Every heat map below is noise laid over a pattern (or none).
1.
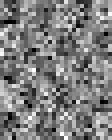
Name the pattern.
a checkerboard
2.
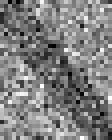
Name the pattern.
a diagonal band
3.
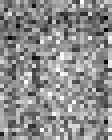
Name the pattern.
bands of rows crossing bands of columns
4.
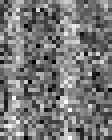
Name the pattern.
bands of columns
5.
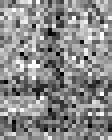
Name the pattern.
bands of rows crossing bands of columns
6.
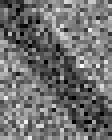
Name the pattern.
a diagonal band
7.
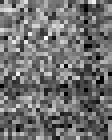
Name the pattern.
bands of rows crossing bands of columns
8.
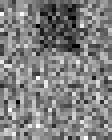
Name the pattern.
one block
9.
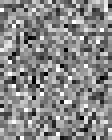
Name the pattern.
only noise
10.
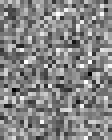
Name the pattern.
only noise
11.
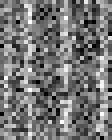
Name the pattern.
bands of columns
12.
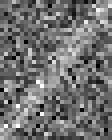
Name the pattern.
a diagonal band
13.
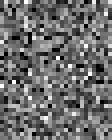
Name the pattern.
only noise
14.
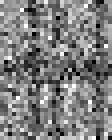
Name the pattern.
bands of rows crossing bands of columns
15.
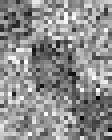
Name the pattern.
blocks along the diagonal
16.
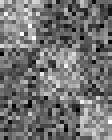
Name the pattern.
blocks along the diagonal
